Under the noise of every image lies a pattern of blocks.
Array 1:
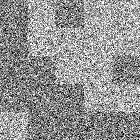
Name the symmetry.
mirrored about the diagonal from the bottom left
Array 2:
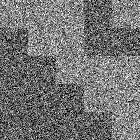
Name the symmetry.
mirrored about the diagonal from the bottom left
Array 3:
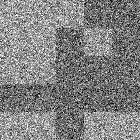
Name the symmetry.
no symmetry
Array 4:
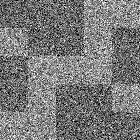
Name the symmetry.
the same after a half turn
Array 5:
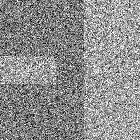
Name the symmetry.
top and bottom mirror each other
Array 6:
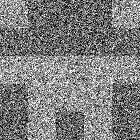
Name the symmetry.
left and right mirror each other
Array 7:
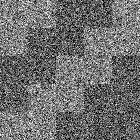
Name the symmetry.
mirrored about the diagonal from the top left
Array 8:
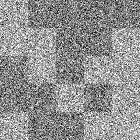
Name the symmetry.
no symmetry
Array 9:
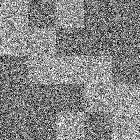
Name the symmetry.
the same after a half turn
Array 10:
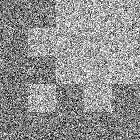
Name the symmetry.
mirrored about the diagonal from the bottom left
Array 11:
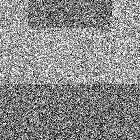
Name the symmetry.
left and right mirror each other
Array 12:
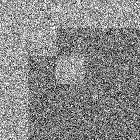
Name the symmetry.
mirrored about the diagonal from the top left
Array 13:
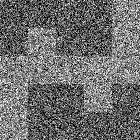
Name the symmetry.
the same after a half turn
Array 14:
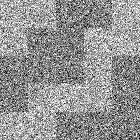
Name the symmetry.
mirrored about the diagonal from the top left
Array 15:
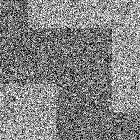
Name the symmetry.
mirrored about the diagonal from the bottom left
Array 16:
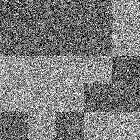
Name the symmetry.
no symmetry
